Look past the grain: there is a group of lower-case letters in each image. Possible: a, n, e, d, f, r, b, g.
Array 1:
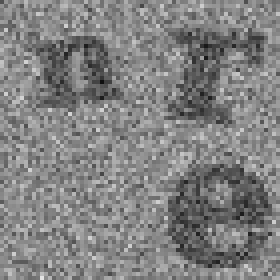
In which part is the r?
top right
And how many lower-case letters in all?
3
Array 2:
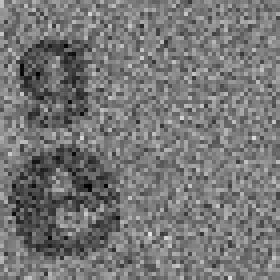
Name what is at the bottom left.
e
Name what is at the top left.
g
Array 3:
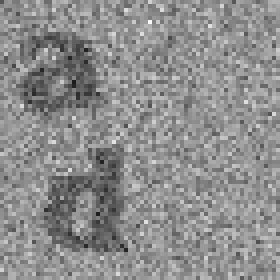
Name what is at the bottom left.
d
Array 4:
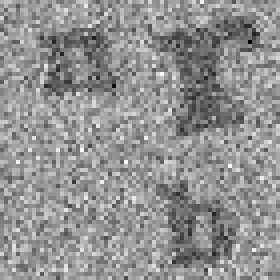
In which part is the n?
top left
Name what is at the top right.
r
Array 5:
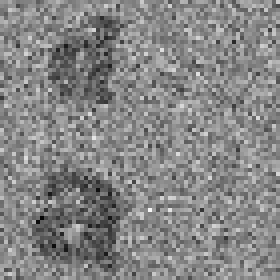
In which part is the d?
top left
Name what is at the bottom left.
a
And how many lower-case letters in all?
2
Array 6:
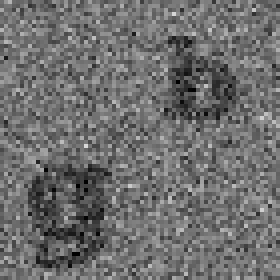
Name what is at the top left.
nothing
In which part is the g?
bottom left
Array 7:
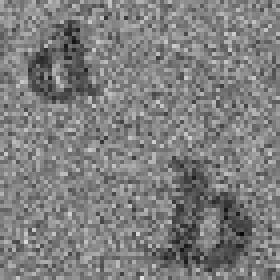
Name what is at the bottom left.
nothing
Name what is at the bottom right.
b
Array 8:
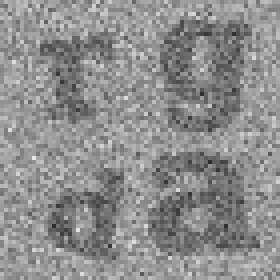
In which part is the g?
top right
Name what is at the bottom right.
a
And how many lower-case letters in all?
4
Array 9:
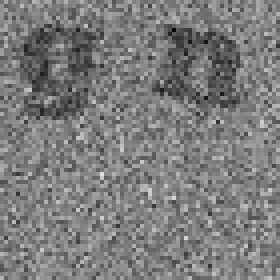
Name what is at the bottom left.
nothing
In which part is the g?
top left
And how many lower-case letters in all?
2
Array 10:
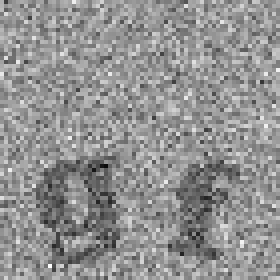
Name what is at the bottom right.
f
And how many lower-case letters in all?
2
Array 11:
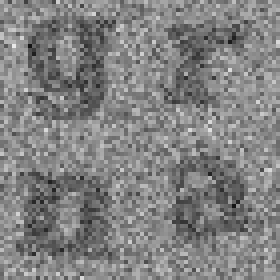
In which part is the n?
bottom left
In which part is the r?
top right
